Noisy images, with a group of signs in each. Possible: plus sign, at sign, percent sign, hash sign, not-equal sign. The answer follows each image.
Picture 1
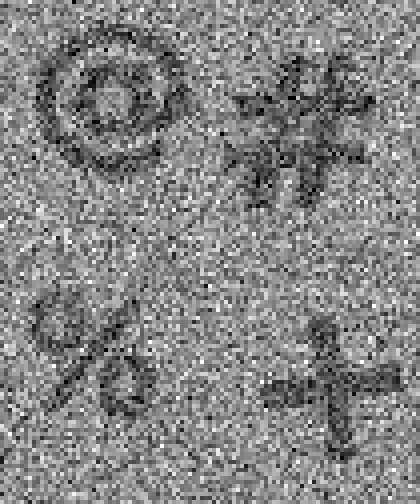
top left: at sign; top right: hash sign; bottom left: percent sign; bottom right: plus sign
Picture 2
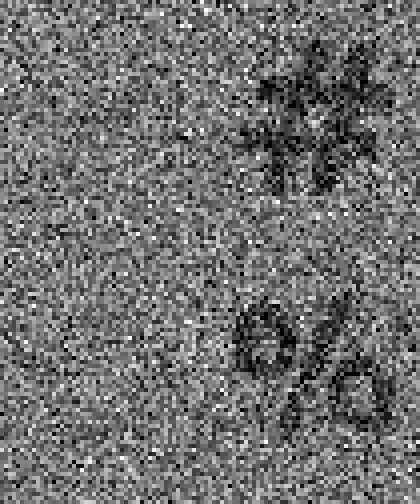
top right: hash sign; bottom right: percent sign
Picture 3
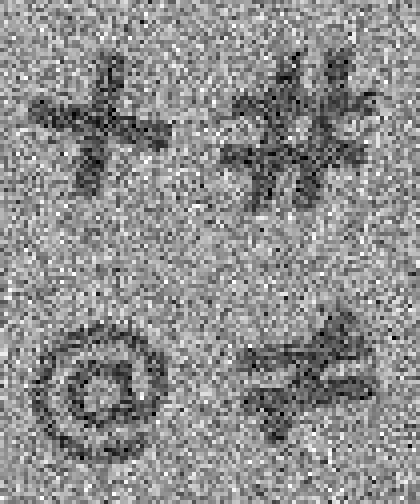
top left: plus sign; top right: hash sign; bottom left: at sign; bottom right: not-equal sign
